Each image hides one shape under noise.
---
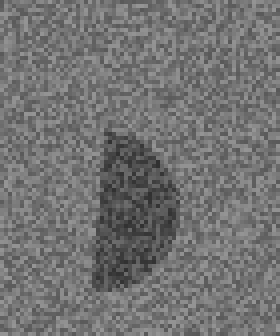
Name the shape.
half disc
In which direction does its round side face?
right
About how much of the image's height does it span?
half
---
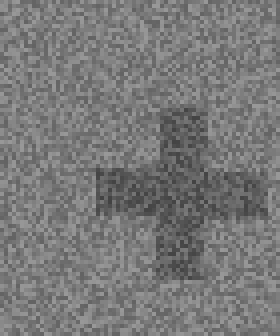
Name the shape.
cross
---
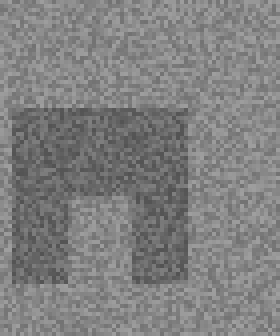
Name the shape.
square with a notch
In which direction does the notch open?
down
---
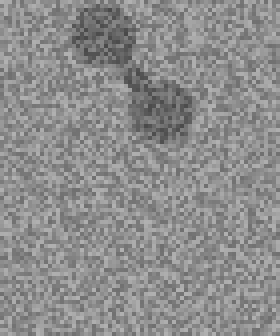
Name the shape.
dumbbell
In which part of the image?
top middle
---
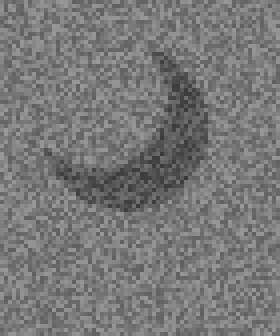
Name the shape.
crescent
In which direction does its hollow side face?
up and left
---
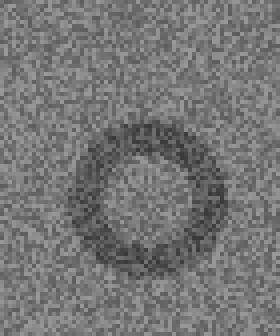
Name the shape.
ring
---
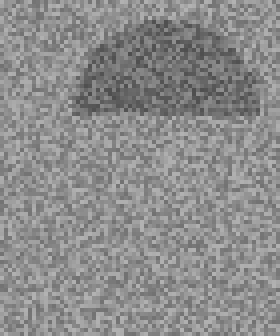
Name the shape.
half disc
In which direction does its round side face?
up
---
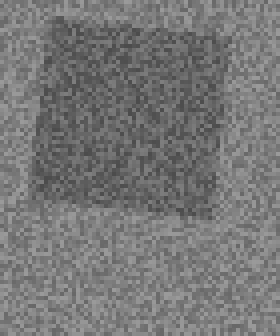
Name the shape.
square
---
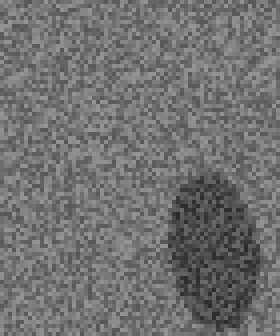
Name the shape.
ellipse
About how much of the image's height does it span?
half
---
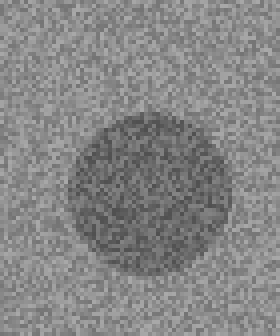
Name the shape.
disc
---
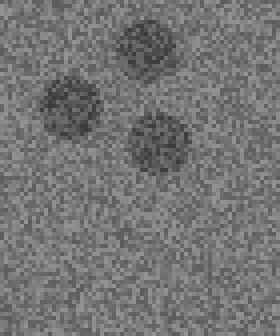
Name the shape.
three dots
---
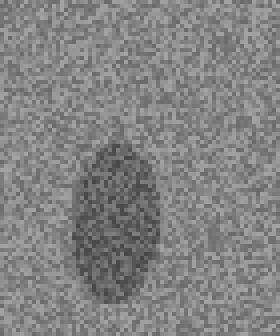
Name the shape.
ellipse
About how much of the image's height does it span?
half
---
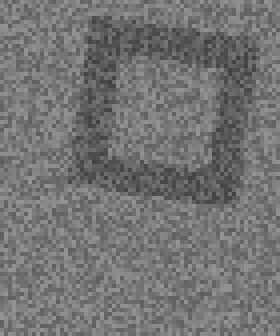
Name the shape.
square frame
